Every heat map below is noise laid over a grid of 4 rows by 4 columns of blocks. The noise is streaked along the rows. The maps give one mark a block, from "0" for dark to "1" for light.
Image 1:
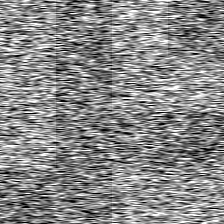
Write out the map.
1010
1011
1000
0011
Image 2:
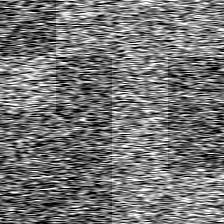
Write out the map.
0111
1010
0010
0011
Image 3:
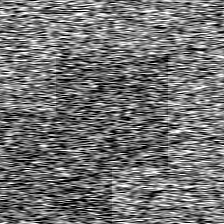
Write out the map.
1111
1001
0001
0011
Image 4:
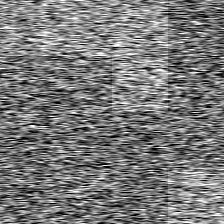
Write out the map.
1110
0010
0000
0001
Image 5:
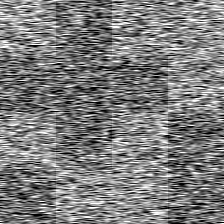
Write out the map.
1011
0001
1010
0110
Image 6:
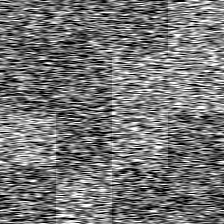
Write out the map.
0001
0011
1010
0100
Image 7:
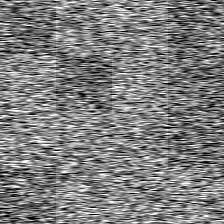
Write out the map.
0110
1010
1110
0111
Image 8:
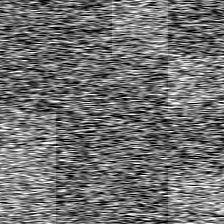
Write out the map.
0010
0001
1000
1001
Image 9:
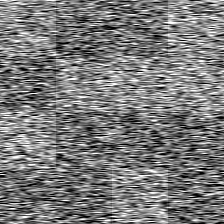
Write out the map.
1001
0111
1000
0010
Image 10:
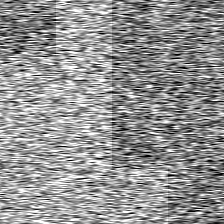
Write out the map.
0100
1100
1100
1110
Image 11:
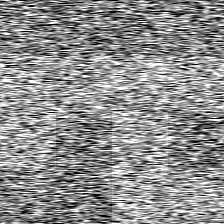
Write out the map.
0000
1111
1010
0011
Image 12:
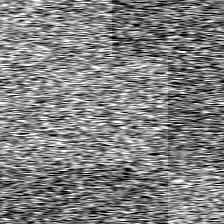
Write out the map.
1100
1110
1110
0001
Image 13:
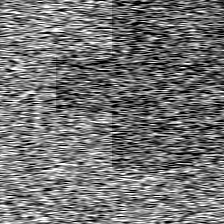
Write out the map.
1100
1000
1100
1111
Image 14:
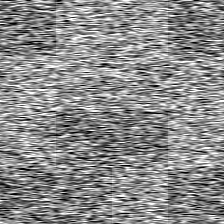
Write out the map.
0110
1111
1001
0010
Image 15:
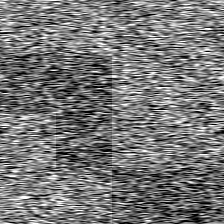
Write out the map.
1111
0011
1011
1100
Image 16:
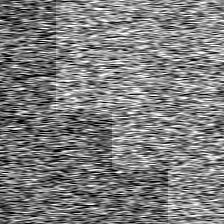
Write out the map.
0111
0111
0011
0001
